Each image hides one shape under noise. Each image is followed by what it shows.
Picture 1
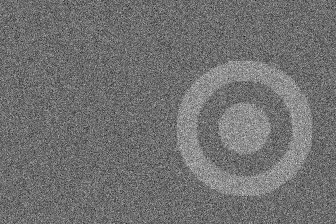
bullseye
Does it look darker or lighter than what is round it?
lighter
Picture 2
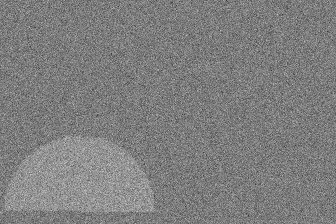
half disc
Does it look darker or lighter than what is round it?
lighter
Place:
bottom left
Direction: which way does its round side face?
up
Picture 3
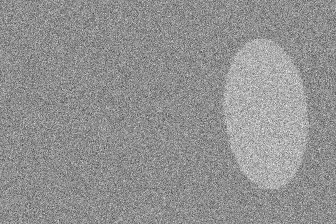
ellipse
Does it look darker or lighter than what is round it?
lighter
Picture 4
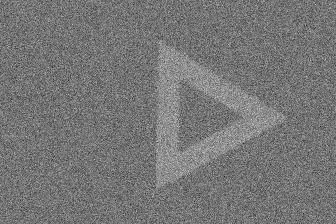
triangle frame
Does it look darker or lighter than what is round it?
lighter
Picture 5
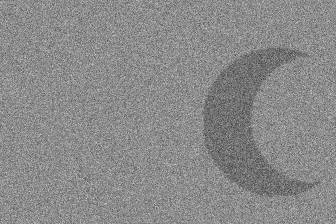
crescent
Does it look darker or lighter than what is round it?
darker
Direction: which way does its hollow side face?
right
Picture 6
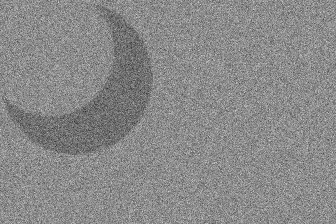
crescent
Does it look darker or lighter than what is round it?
darker
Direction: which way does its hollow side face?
up and left
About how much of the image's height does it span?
two thirds
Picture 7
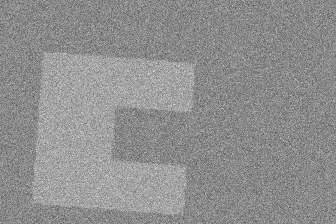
square with a notch
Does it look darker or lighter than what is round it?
lighter
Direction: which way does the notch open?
right
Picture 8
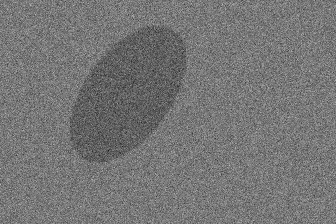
ellipse
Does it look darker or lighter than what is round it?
darker
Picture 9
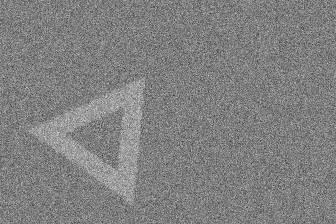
triangle frame
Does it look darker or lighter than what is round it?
lighter
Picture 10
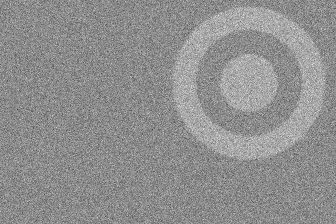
bullseye
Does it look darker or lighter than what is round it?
lighter
